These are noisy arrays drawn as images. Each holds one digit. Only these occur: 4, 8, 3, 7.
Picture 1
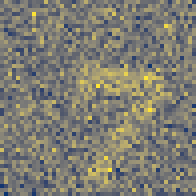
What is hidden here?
light 7
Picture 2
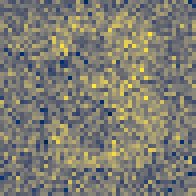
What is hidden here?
light 3
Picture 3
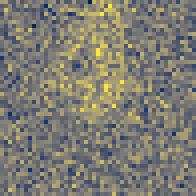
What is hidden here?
light 4
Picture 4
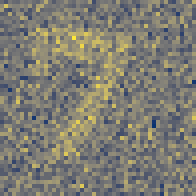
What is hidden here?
light 7
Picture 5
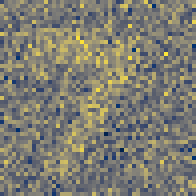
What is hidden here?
light 7
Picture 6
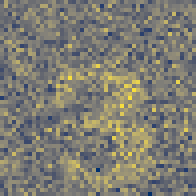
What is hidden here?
light 3
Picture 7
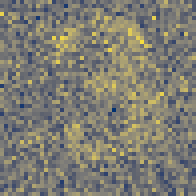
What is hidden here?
light 3
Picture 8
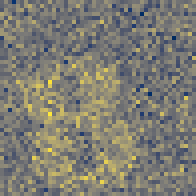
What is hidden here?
light 8
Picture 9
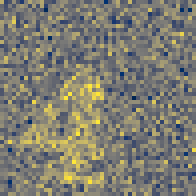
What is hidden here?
light 4
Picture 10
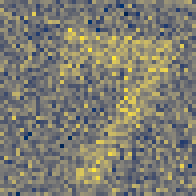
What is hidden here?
light 7
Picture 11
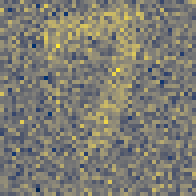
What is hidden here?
light 7
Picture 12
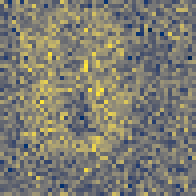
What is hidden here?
light 8
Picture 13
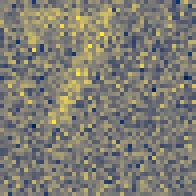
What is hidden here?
light 7
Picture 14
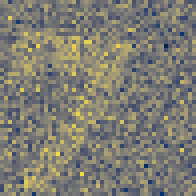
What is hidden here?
light 7
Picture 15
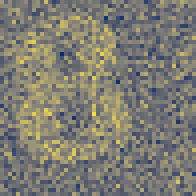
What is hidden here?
light 8
